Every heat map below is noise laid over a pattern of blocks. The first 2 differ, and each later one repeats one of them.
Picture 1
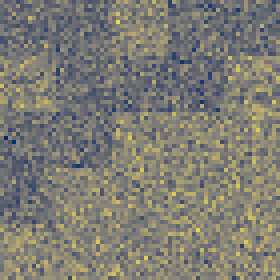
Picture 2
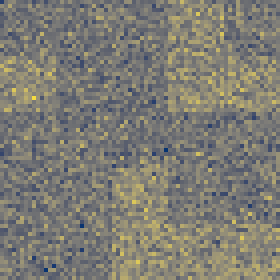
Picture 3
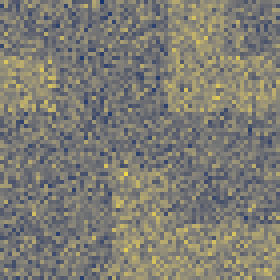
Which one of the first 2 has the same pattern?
2
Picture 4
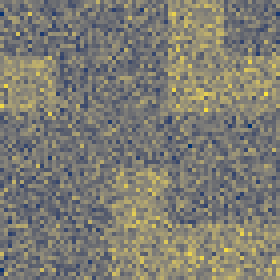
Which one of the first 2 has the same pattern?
2
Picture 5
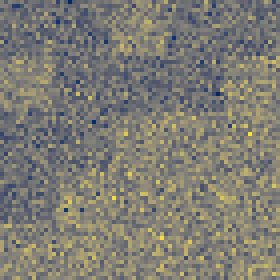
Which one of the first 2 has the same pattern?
1
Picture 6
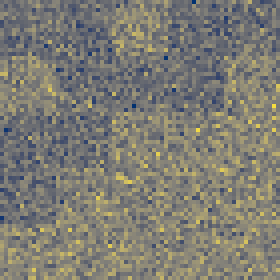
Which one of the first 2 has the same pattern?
1
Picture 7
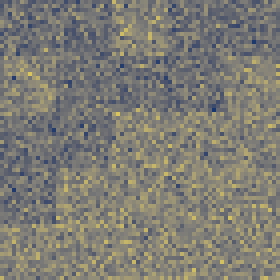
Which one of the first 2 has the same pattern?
1
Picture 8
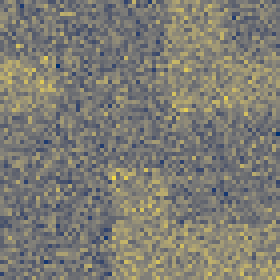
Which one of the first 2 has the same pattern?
2
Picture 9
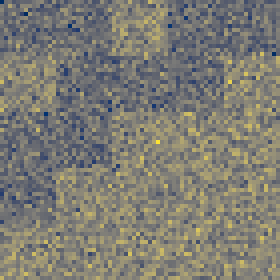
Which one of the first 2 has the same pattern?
1
